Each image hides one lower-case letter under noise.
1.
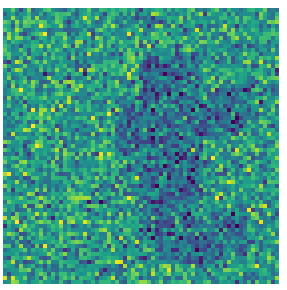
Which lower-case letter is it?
t
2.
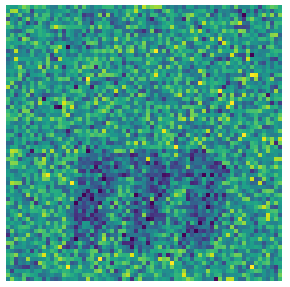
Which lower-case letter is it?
m
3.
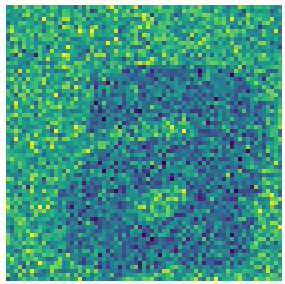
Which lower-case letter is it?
a
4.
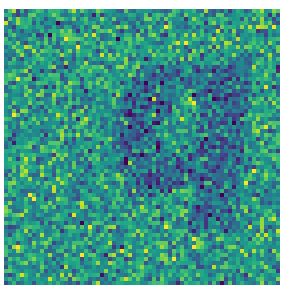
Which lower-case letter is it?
q
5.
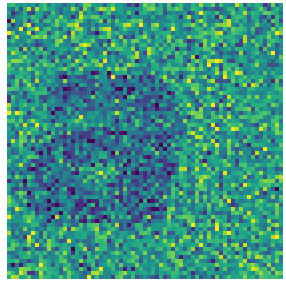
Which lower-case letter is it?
a
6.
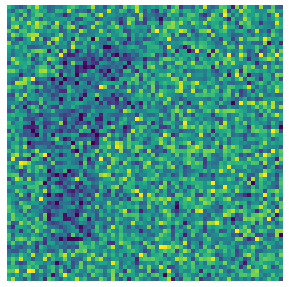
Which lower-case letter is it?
f
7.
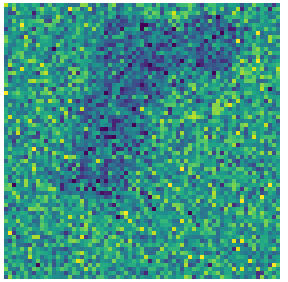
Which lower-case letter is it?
r
